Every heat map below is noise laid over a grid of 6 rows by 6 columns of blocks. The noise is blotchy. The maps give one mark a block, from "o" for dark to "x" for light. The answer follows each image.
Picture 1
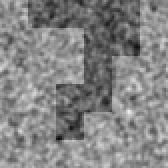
xoooox
xxxoox
xxxoxx
xxooxx
xxoxxx
xxxxxx
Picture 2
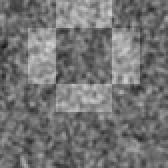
ooxxoo
oxooxo
oxooxo
ooxxoo
oooooo
oooooo
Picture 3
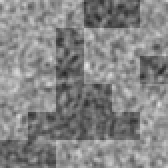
xxxoox
xxoxxx
xxoxxo
xxooxx
xoooox
ooxxxx
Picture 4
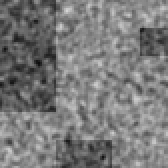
ooxxxx
ooxxxo
ooxxxx
ooxxxx
xxxxxx
xxooxx
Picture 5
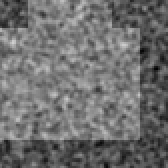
oxxxoo
xxxxxo
xxxxxo
xxxxxo
xxxxxo
oooooo
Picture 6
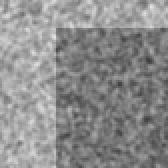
xxxxxx
xxoooo
xxoooo
xxoooo
xxoooo
xxoooo
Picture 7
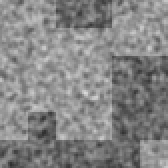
xxooxx
xxxxxx
xxxxoo
xxxxoo
xoxxoo
ooooox
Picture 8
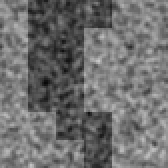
xoooxx
xooxxx
xooxxx
xooxxx
xxooxx
xxxoxx
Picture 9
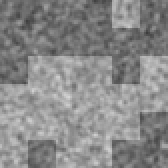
ooooxo
oooooo
oxxxox
xxxxxx
xxxxxo
xoxxoo
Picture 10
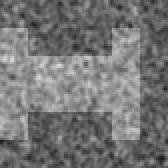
oooooo
xoooxo
xxxxxo
xxxxxo
xoooxo
oooooo
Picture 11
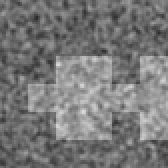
oooooo
oooooo
ooxxox
oxxxxx
ooxxox
oooooo
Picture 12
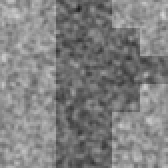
xxooxx
xxooox
xxoooo
xxooox
xxooxx
xxooxx
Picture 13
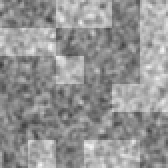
ooxxox
xxooox
ooxoox
ooooxx
oooooo
oxoxxo
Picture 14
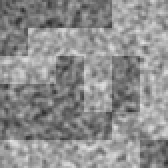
ooooxx
oxxxxx
xxoxox
oooxox
ooooxx
xxxxxo
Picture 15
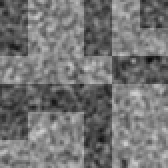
oxxoxo
oxxoxx
xxxxoo
ooooxx
oxxoxx
xxxoxx
